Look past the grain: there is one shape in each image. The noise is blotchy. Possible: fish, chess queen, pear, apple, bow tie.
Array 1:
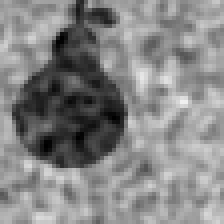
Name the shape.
pear
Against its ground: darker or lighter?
darker
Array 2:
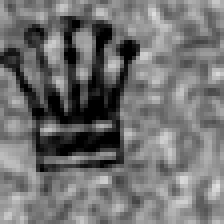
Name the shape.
chess queen
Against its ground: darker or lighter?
darker
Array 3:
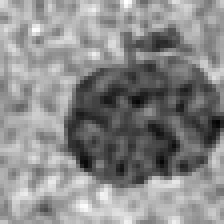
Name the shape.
apple
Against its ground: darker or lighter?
darker
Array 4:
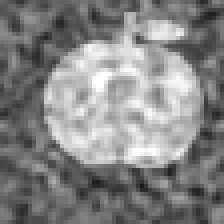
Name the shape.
apple
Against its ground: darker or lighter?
lighter
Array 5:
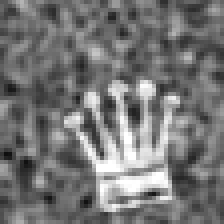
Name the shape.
chess queen
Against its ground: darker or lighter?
lighter
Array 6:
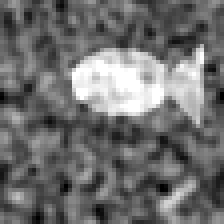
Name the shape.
fish
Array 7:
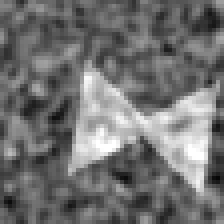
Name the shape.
bow tie
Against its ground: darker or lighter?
lighter
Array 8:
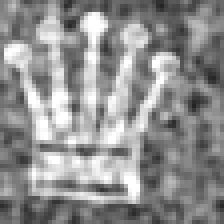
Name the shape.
chess queen
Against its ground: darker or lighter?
lighter
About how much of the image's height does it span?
nearly all
